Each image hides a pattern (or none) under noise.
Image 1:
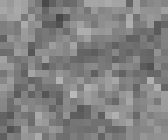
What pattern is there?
spokes from one point
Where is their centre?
middle left
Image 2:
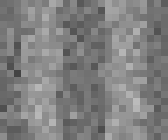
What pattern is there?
vertical stripes
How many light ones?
2
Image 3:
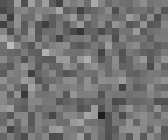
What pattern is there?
only noise
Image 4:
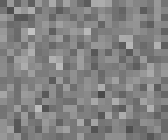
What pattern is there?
only noise
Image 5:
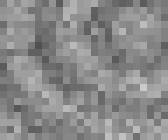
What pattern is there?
rings round one point
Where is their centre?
top right
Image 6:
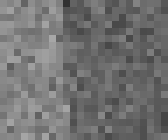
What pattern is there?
a sharp edge
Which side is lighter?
left
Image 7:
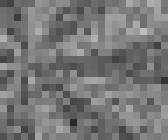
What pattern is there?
spokes from one point
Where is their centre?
middle left
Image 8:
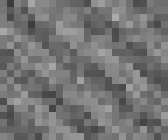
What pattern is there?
diagonal stripes
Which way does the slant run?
top left to bottom right
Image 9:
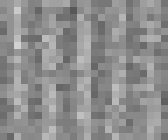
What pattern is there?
vertical stripes
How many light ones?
5
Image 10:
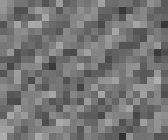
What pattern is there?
diagonal stripes
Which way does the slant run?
bottom left to top right
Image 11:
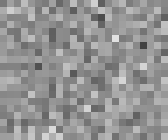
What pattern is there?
only noise
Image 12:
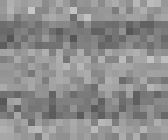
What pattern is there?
horizontal stripes
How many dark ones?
2
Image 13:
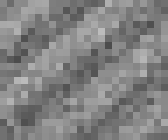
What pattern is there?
diagonal stripes
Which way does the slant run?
bottom left to top right
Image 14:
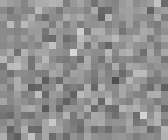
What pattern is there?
only noise
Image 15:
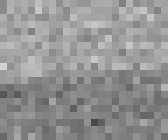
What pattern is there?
a sharp edge
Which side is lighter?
top
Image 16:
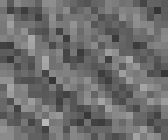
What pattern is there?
diagonal stripes
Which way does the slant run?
top left to bottom right
